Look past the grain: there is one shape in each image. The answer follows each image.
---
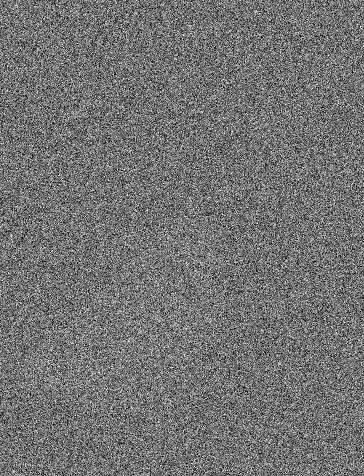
half disc
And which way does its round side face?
down and right
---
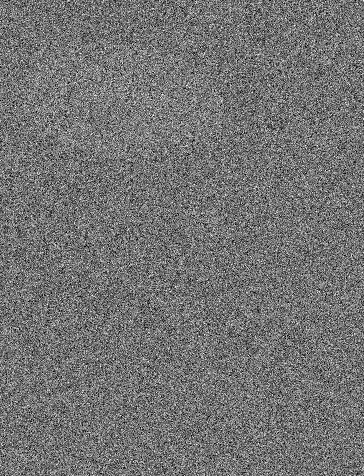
ellipse
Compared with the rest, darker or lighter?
lighter
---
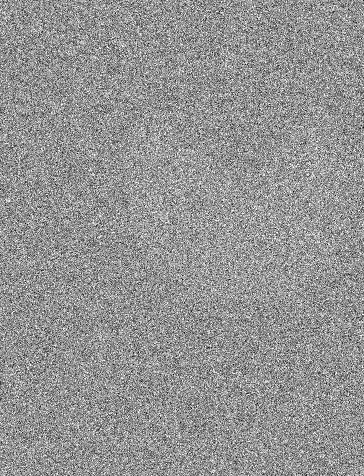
disc with a wedge cut out
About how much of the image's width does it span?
two thirds
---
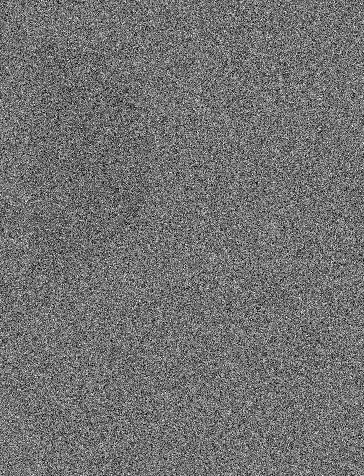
half disc
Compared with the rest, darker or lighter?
darker
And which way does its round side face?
right
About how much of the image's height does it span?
half
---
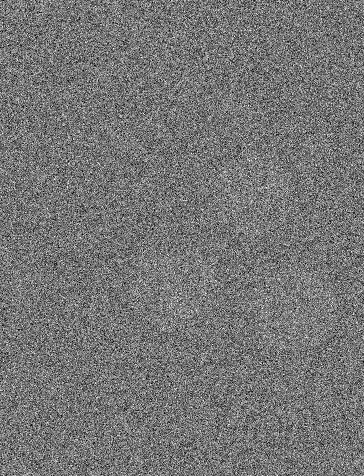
three dots
